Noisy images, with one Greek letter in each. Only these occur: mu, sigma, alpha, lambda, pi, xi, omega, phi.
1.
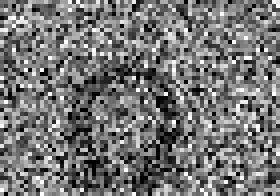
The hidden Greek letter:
omega
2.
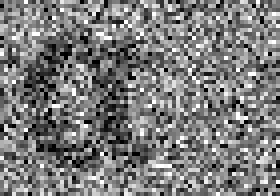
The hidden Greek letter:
alpha
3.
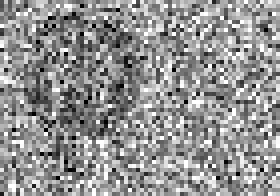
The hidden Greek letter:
phi
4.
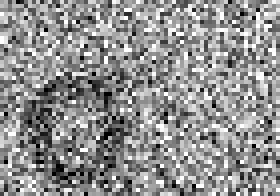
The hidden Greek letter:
sigma
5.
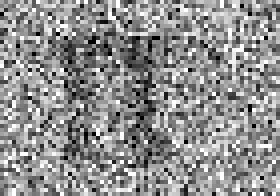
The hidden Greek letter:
pi
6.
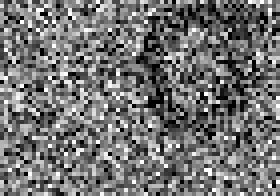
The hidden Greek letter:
sigma
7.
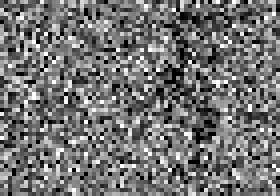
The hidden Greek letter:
xi
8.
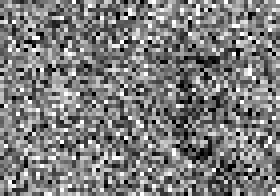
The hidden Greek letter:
xi
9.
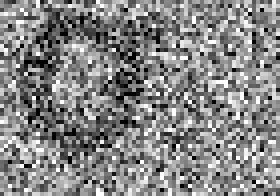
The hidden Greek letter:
sigma
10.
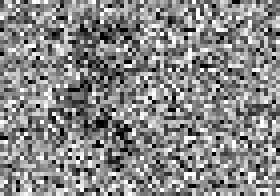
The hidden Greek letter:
xi
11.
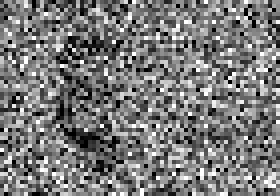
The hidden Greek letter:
xi
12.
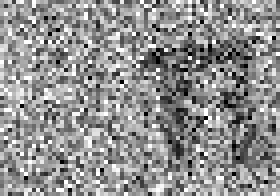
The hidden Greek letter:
pi
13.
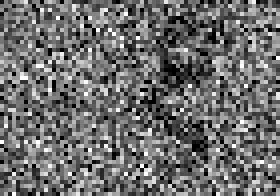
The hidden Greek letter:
xi
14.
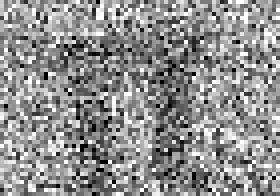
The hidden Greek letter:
pi
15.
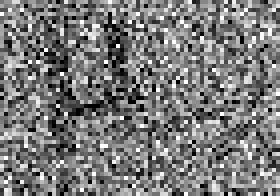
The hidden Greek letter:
mu
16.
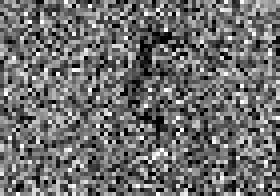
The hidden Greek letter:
xi
